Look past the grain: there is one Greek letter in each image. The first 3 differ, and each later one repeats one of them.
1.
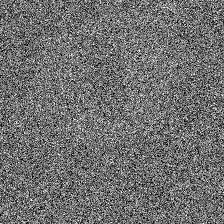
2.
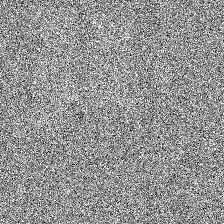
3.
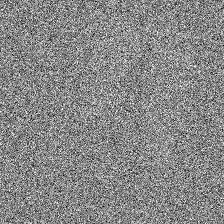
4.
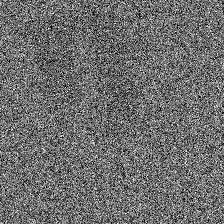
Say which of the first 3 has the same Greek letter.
3
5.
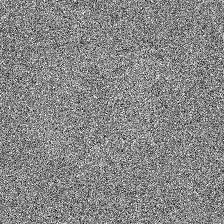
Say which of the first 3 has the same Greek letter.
1
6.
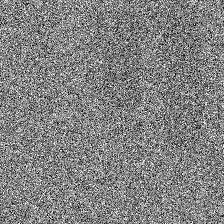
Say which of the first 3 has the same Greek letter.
3
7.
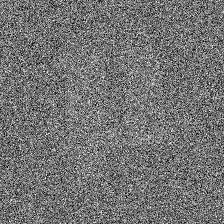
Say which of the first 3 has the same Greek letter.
2
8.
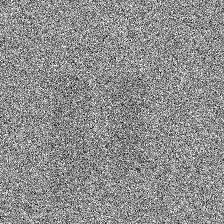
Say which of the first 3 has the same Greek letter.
2
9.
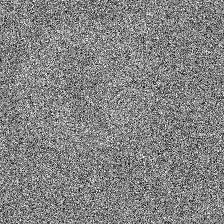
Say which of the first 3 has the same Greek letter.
1
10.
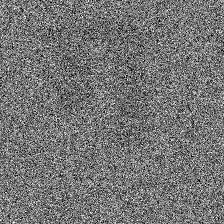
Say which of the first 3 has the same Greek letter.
3
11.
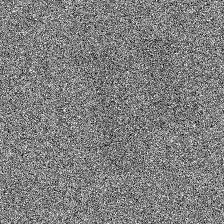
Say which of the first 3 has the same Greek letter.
2
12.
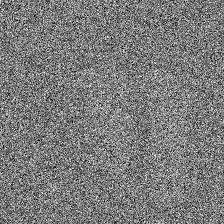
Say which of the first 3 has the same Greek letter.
3
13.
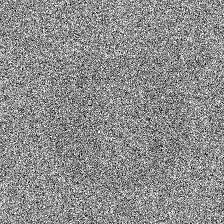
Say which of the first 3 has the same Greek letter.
1
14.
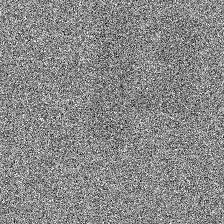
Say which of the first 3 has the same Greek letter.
2
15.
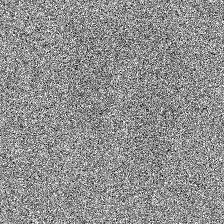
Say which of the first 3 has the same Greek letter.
3
